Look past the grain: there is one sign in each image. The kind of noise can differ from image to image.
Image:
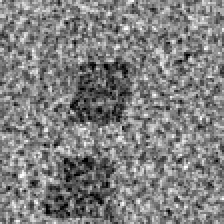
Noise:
blotchy
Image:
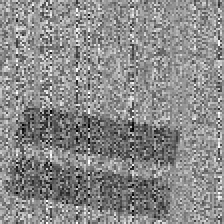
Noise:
columns of uneven size
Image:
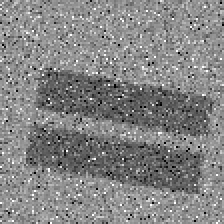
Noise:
heavy tails
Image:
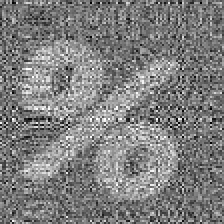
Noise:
low rank plus noise
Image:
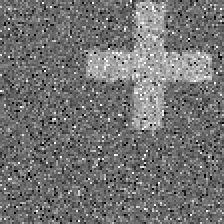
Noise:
heavy tails
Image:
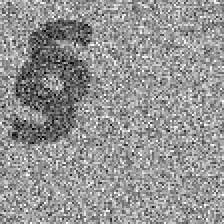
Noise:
independent entries
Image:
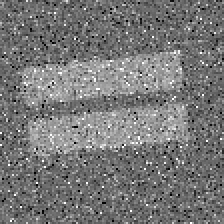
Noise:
heavy tails
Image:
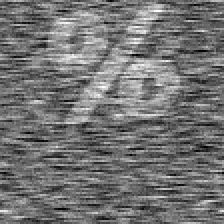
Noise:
streaked along the rows
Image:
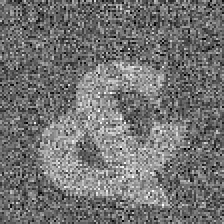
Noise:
low rank plus noise
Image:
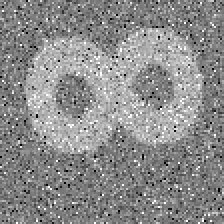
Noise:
heavy tails
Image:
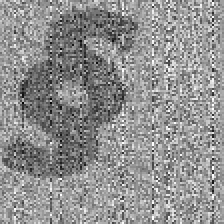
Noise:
columns of uneven size
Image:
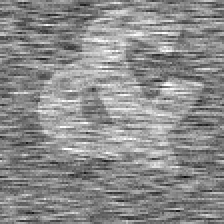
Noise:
streaked along the rows
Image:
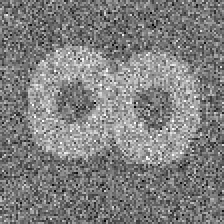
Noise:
independent entries
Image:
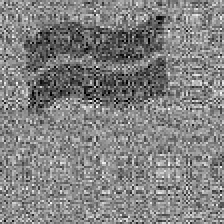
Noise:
low rank plus noise
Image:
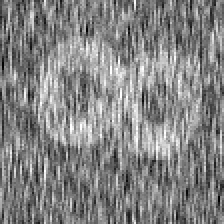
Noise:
streaked along the columns
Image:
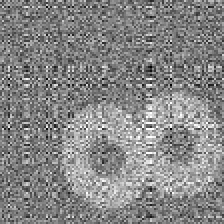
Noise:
low rank plus noise
